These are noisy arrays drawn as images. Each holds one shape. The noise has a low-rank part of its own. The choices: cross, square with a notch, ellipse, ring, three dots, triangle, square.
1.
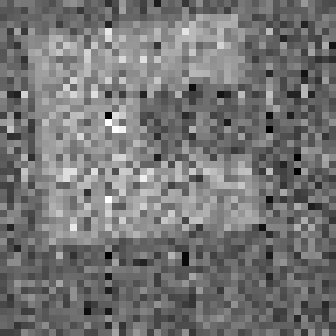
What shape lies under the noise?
square with a notch
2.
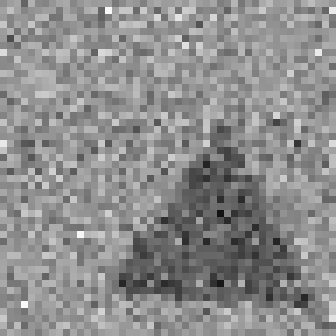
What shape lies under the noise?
triangle
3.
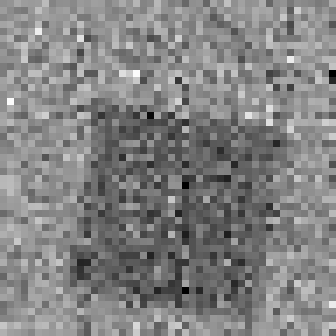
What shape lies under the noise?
square
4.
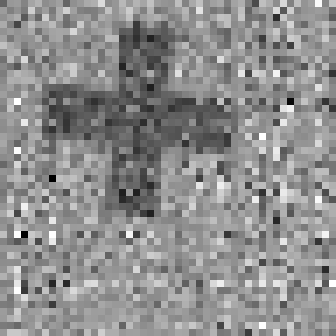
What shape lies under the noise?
cross
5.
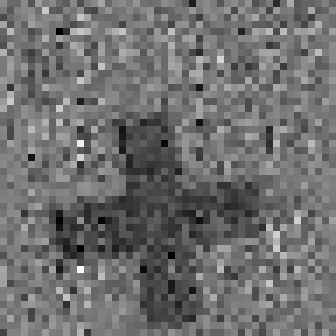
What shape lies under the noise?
cross
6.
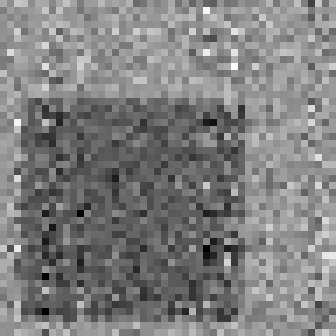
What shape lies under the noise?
square
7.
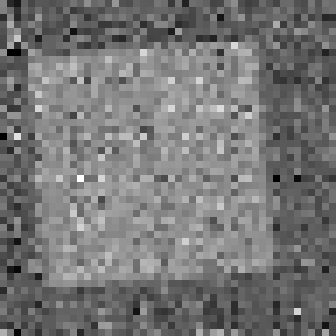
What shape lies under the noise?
square
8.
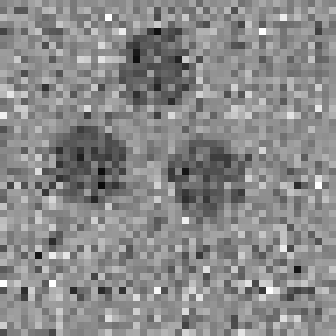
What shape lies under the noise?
three dots
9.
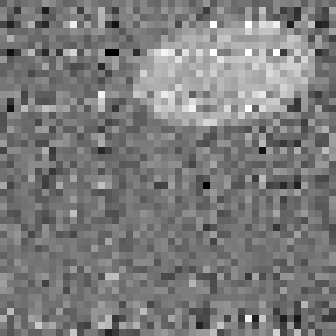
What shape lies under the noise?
ellipse
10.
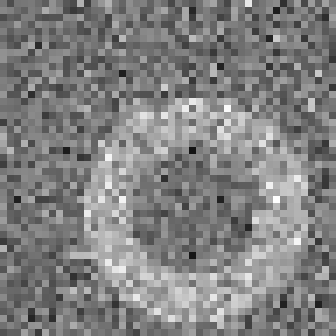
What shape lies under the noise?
ring
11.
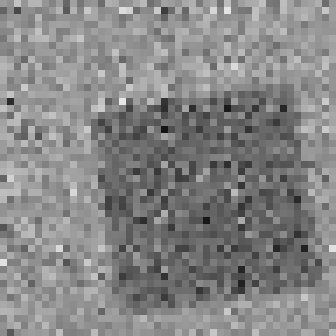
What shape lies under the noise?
square
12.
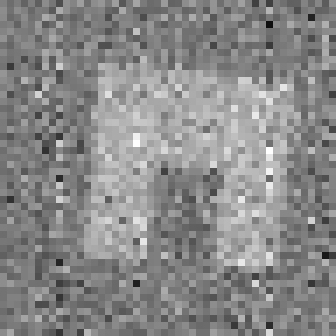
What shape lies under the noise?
square with a notch
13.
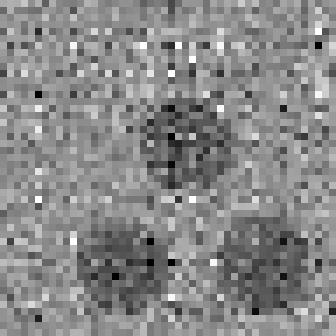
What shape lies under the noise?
three dots
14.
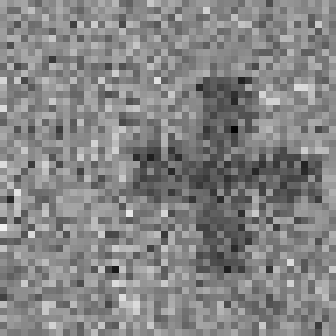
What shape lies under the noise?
cross
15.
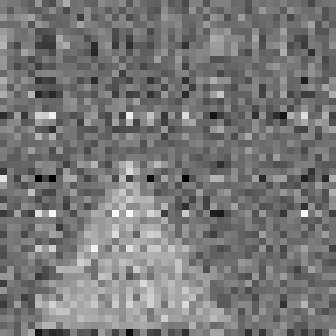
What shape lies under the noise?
triangle
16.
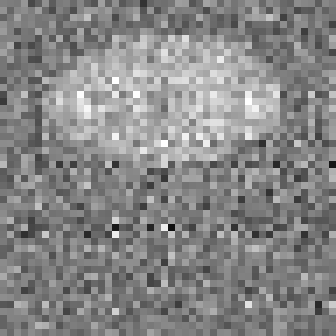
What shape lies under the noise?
ellipse
